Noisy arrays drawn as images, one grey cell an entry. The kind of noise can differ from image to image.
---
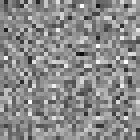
low rank plus noise
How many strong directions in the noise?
three or four
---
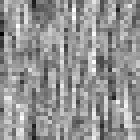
streaked along the columns
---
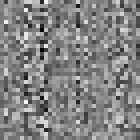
columns of uneven size
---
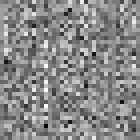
columns of uneven size
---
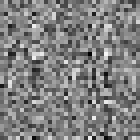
low rank plus noise
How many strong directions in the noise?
one
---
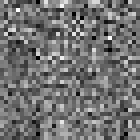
low rank plus noise
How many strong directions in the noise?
two
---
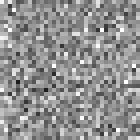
low rank plus noise
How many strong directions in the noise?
five to eight
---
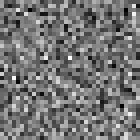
independent entries
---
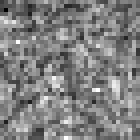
blotchy
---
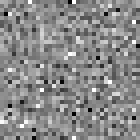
heavy tails
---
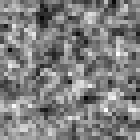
blotchy
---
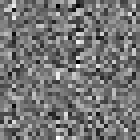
low rank plus noise
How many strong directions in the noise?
three or four
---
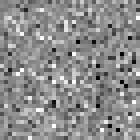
heavy tails
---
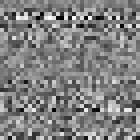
rows of uneven size
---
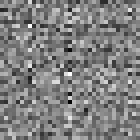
low rank plus noise
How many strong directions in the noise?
two
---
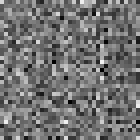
low rank plus noise
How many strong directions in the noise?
three or four
